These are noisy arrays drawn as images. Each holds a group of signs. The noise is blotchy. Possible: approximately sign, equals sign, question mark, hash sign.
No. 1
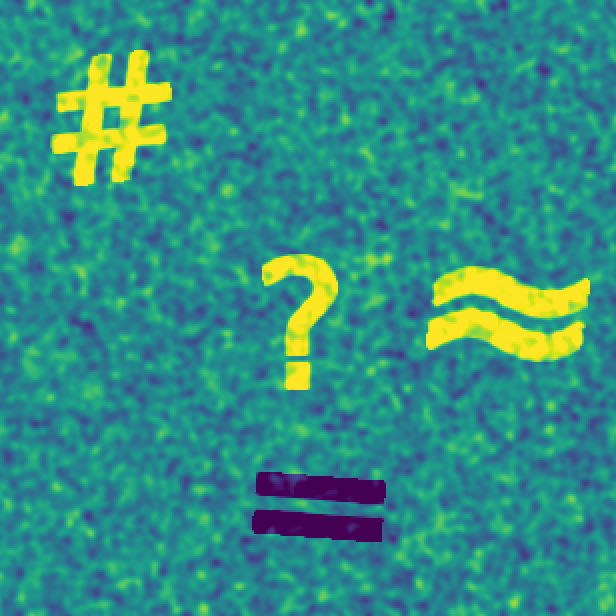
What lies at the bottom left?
nothing
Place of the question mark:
centre
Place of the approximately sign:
middle right
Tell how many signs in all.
4
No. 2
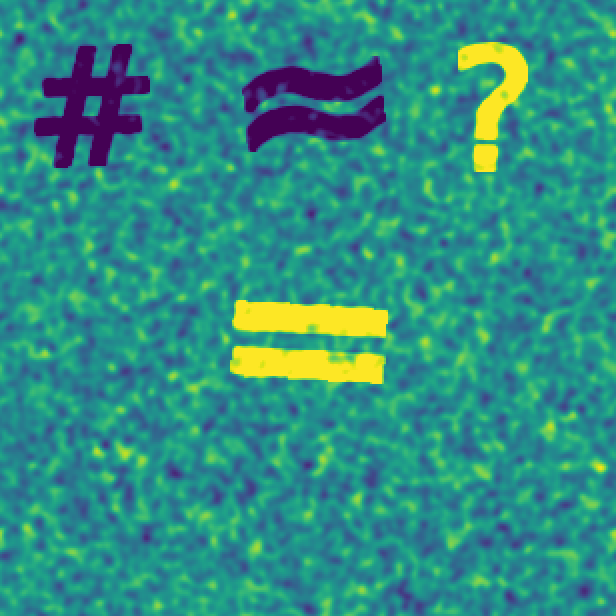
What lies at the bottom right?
nothing
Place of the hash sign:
top left
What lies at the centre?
equals sign
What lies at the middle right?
nothing
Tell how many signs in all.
4
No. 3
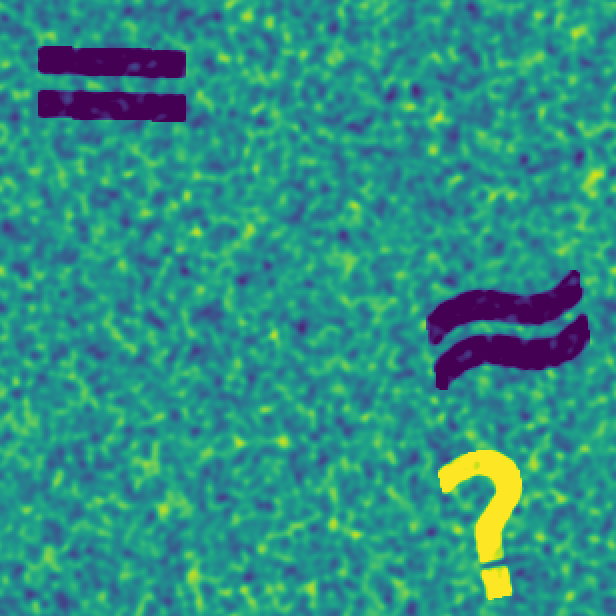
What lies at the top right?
nothing
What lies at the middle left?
nothing
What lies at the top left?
equals sign
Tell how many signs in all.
3
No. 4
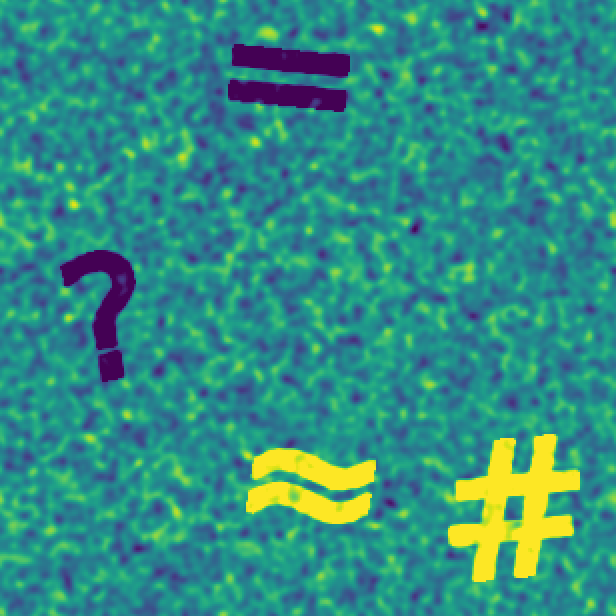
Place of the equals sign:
top middle
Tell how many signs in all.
4
